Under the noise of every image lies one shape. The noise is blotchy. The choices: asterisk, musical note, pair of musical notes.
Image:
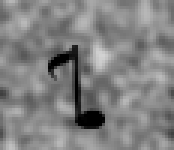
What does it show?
dark musical note
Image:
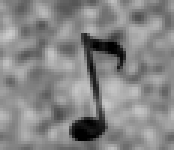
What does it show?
dark musical note
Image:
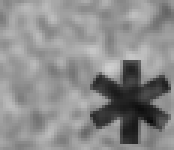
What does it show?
dark asterisk
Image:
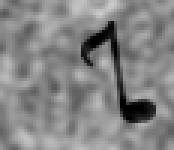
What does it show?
dark musical note
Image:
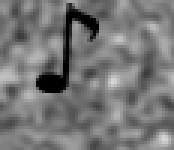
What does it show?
dark musical note
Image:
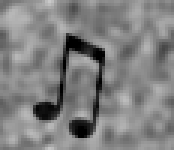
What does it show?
dark pair of musical notes
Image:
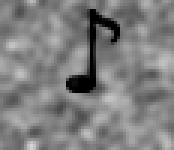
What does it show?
dark musical note
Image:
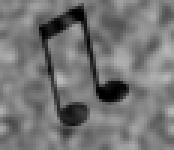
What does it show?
dark pair of musical notes
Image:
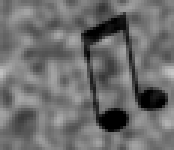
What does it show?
dark pair of musical notes
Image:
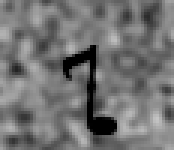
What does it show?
dark musical note
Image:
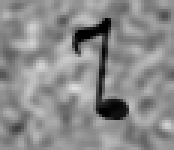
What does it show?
dark musical note
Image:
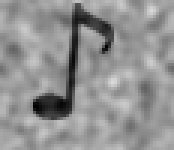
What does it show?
dark musical note
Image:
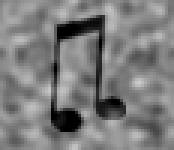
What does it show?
dark pair of musical notes
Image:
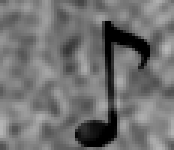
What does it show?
dark musical note
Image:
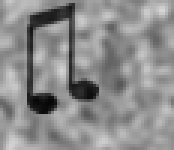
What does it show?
dark pair of musical notes
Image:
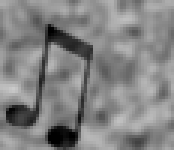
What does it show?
dark pair of musical notes
